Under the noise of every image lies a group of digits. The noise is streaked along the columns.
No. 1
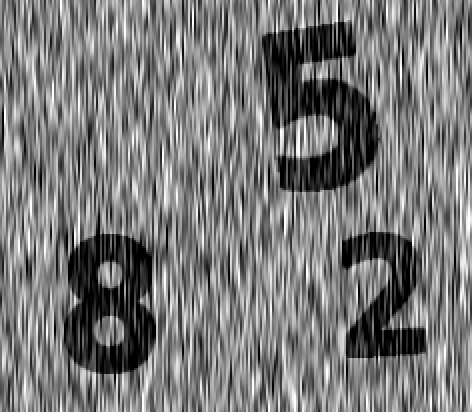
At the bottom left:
8
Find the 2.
bottom right
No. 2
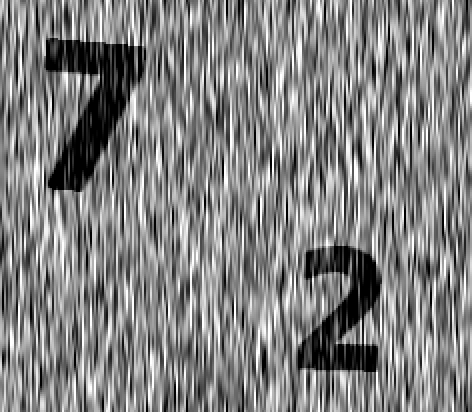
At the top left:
7
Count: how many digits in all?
2
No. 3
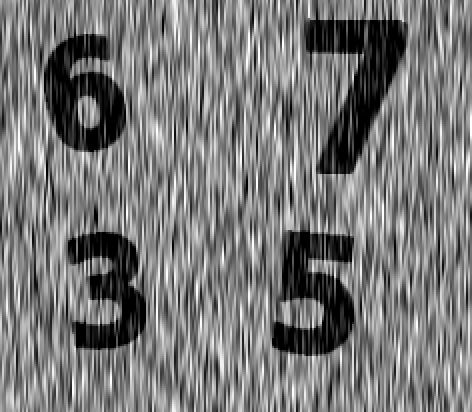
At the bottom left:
3
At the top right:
7
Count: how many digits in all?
4
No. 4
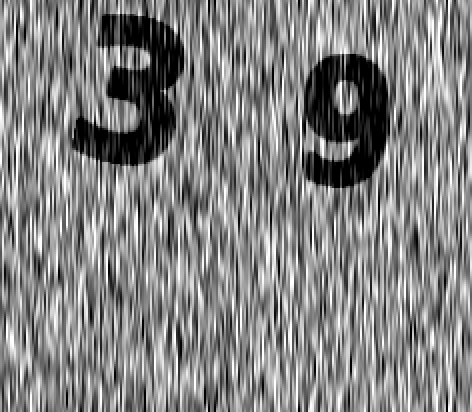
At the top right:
9
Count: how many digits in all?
2
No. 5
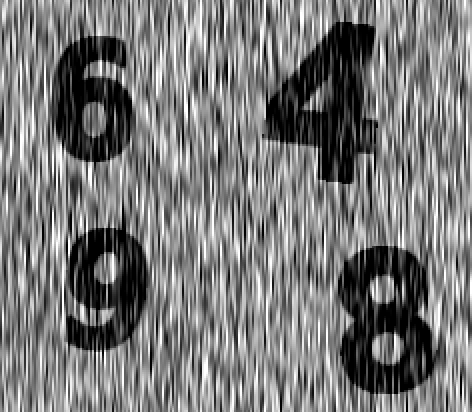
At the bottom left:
9
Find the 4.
top right
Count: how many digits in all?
4
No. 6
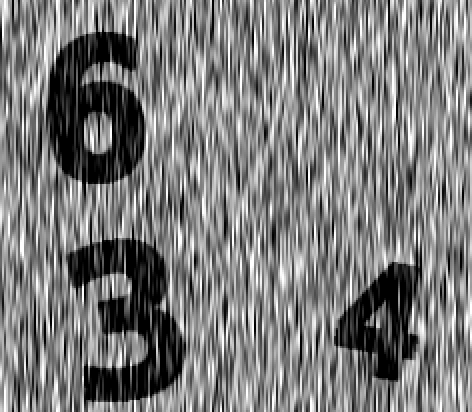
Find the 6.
top left
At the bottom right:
4
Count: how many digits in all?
3
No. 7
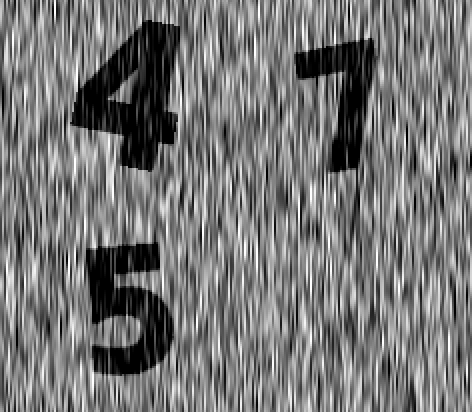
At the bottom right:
nothing
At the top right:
7
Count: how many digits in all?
3
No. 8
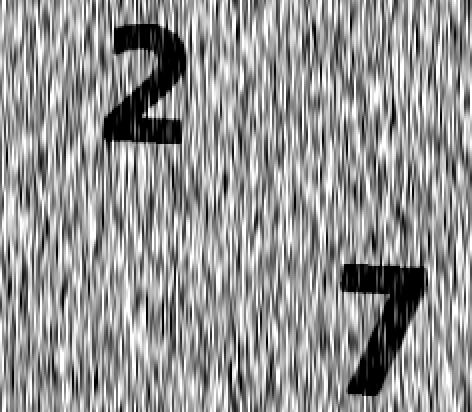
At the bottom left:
nothing
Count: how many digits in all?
2
